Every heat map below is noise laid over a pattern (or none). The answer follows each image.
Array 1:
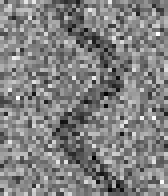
a wavy band
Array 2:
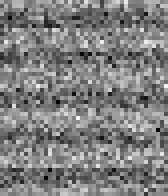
horizontal stripes
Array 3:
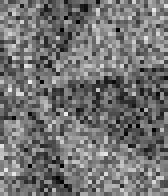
spokes from one point
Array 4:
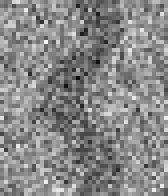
a wavy band
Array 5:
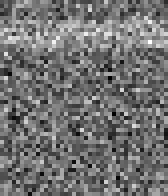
one horizontal stripe
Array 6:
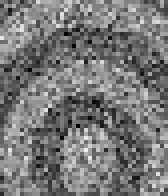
rings round one point
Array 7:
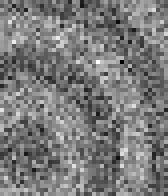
rings round one point
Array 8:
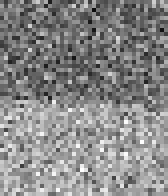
a sharp edge
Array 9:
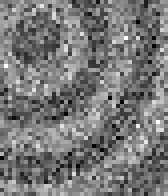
rings round one point
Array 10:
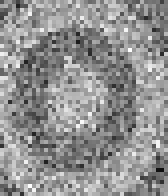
rings round one point
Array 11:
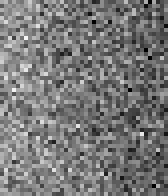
a smooth slope
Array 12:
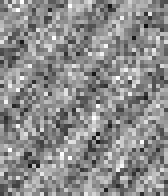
diagonal stripes
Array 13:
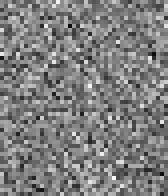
only noise
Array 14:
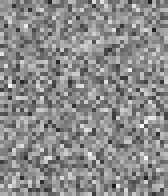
only noise
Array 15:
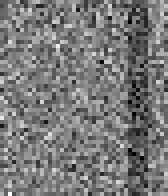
one vertical stripe
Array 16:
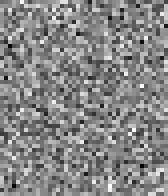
only noise
